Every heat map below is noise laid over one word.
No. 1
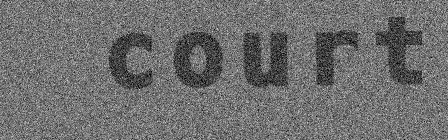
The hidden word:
court
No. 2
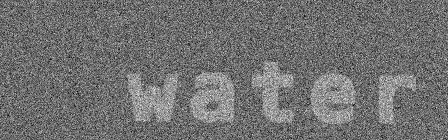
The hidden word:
water
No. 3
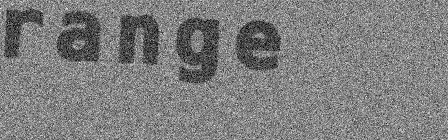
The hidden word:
range
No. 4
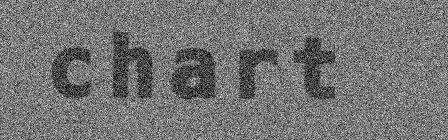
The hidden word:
chart
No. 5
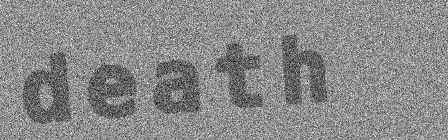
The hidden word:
death
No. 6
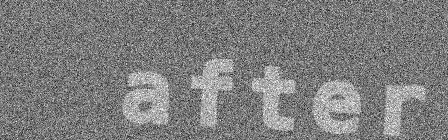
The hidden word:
after
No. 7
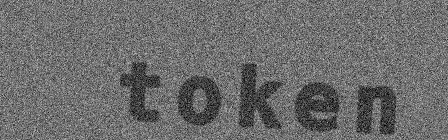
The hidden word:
token
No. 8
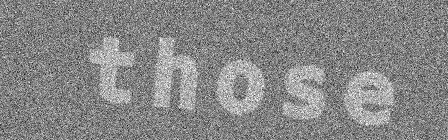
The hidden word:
those
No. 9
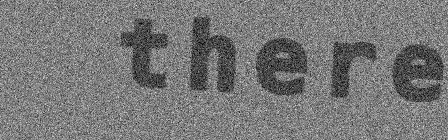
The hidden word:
there
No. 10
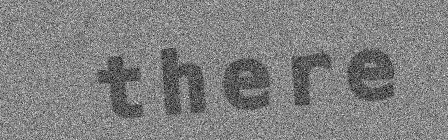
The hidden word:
there
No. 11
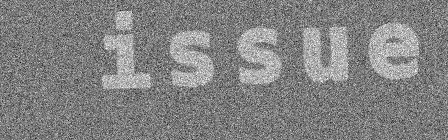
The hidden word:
issue
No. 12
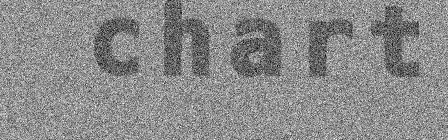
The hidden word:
chart
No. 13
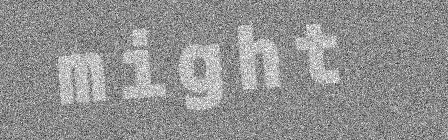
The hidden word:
might
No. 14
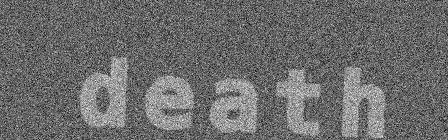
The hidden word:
death
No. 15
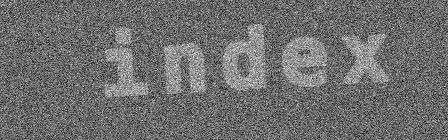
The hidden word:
index
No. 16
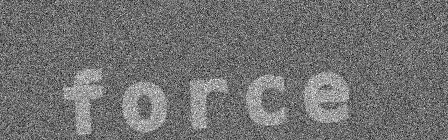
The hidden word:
force
